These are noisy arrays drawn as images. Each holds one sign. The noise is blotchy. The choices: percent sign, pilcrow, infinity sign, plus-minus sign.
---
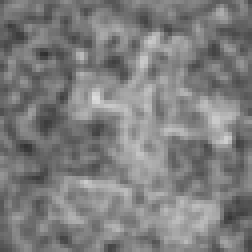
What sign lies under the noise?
plus-minus sign
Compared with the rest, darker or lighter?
lighter
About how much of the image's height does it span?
nearly all
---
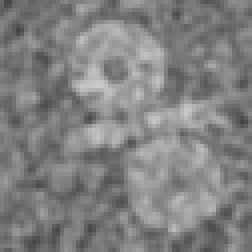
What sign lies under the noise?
percent sign
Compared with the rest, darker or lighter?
lighter
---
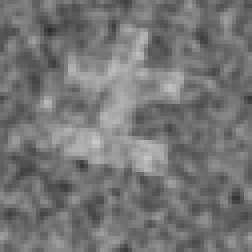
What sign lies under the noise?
plus-minus sign
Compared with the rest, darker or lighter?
lighter
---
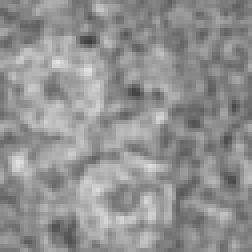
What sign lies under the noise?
percent sign
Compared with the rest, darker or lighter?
lighter
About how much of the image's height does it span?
nearly all
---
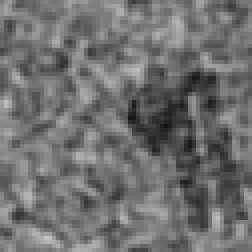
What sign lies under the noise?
pilcrow
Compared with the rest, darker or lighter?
darker
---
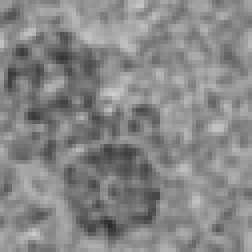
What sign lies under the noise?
percent sign
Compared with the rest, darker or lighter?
darker
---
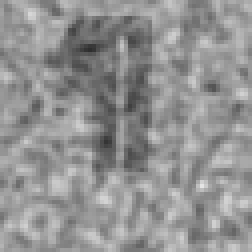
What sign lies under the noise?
pilcrow
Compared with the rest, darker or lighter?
darker
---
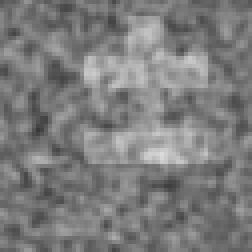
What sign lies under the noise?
plus-minus sign
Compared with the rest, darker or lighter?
lighter
